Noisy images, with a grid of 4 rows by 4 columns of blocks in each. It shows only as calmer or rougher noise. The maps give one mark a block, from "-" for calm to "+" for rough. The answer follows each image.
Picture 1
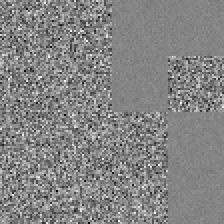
++--
++-+
+++-
+++-
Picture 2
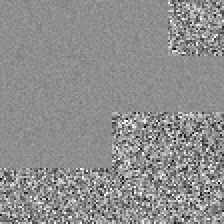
---+
----
--++
++++
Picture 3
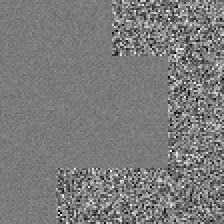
--++
---+
---+
-+++
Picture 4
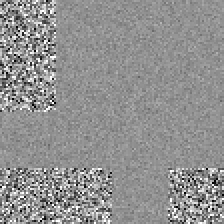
+---
+---
----
++-+
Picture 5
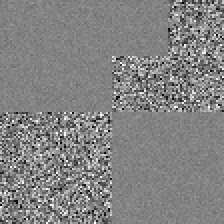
---+
--++
++--
++--
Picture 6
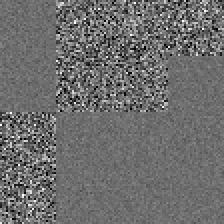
-+++
-++-
+---
+---
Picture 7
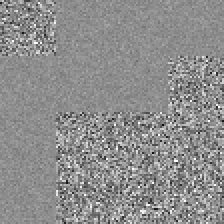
+---
---+
-+++
-+++
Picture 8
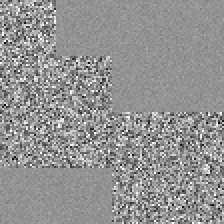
+---
++--
++++
--++
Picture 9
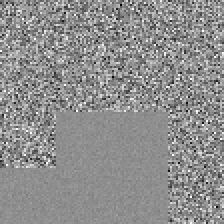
++++
++++
+--+
---+
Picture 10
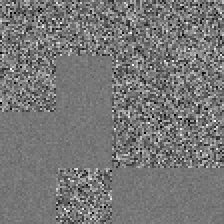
++++
+-++
--++
-+--
